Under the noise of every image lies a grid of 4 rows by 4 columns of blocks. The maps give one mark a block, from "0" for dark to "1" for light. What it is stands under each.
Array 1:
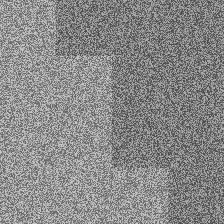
1 0 0 0
1 1 0 0
1 1 0 0
1 1 1 0
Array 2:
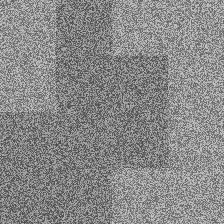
1 0 1 1
1 0 0 1
0 0 0 1
0 0 1 1
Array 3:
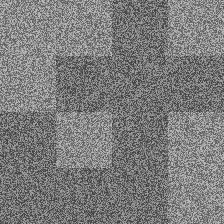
1 1 0 1
1 0 0 0
0 1 0 1
0 0 0 1
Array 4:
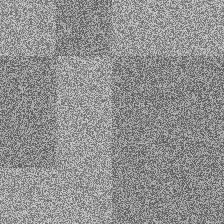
1 0 1 1
0 1 0 0
0 1 0 0
1 1 0 0
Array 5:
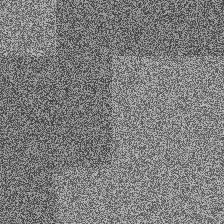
1 0 0 0
0 0 1 1
0 0 1 1
0 1 1 1
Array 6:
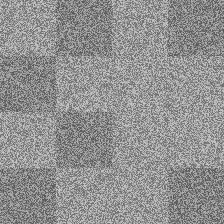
1 0 1 0
0 1 1 1
1 0 1 1
0 1 1 0
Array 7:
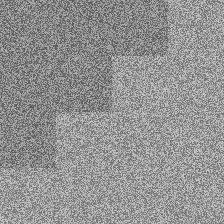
0 0 0 1
0 0 1 1
0 1 1 1
1 1 1 1
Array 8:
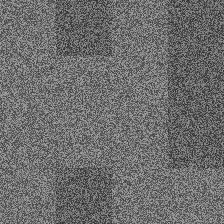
1 0 1 0
1 1 1 0
1 1 1 0
1 0 1 1
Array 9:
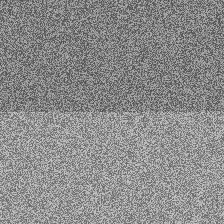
0 0 0 0
0 0 0 0
1 1 1 1
1 1 1 1
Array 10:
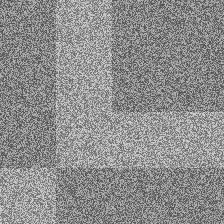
0 1 0 0
0 1 0 0
0 1 1 1
1 0 0 0
